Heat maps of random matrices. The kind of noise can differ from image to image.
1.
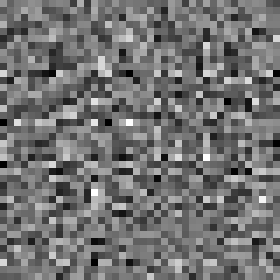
low rank plus noise
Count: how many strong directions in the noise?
two
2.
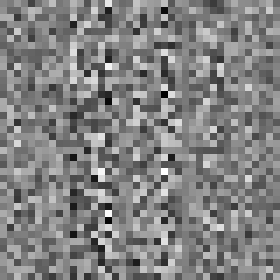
columns of uneven size
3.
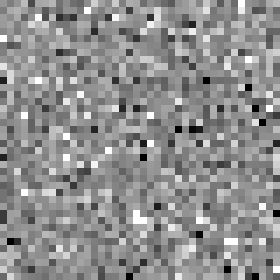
heavy tails
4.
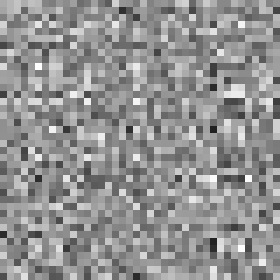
low rank plus noise
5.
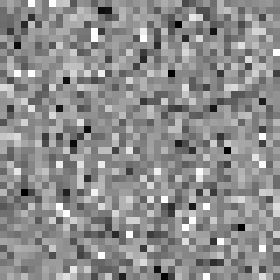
heavy tails
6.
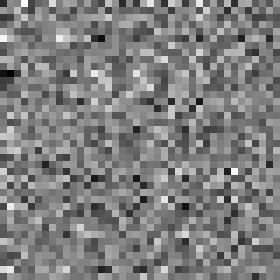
low rank plus noise
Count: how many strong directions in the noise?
two
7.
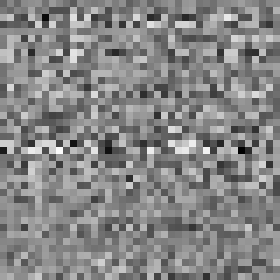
rows of uneven size
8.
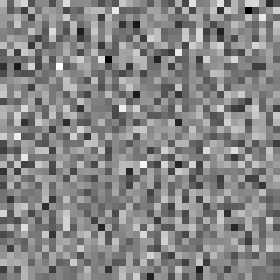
low rank plus noise
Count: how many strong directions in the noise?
three or four
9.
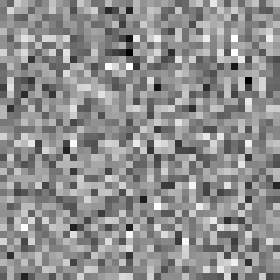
low rank plus noise
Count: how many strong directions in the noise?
two
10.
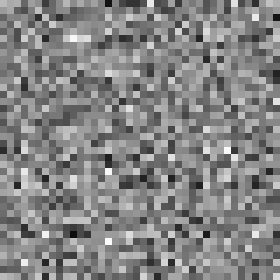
low rank plus noise
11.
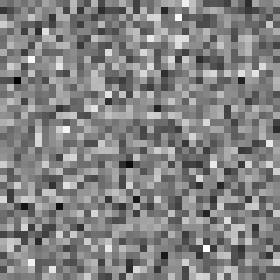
independent entries
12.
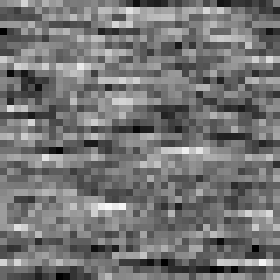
streaked along the rows
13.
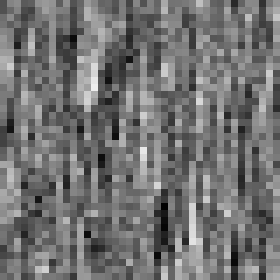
streaked along the columns
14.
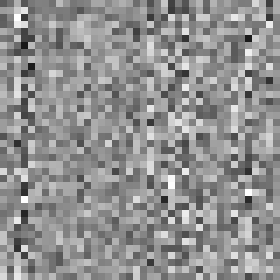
columns of uneven size
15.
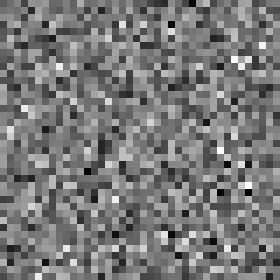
independent entries
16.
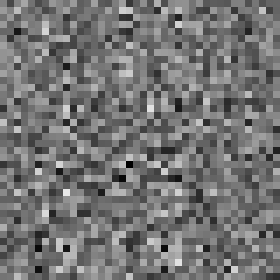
low rank plus noise
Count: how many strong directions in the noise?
three or four
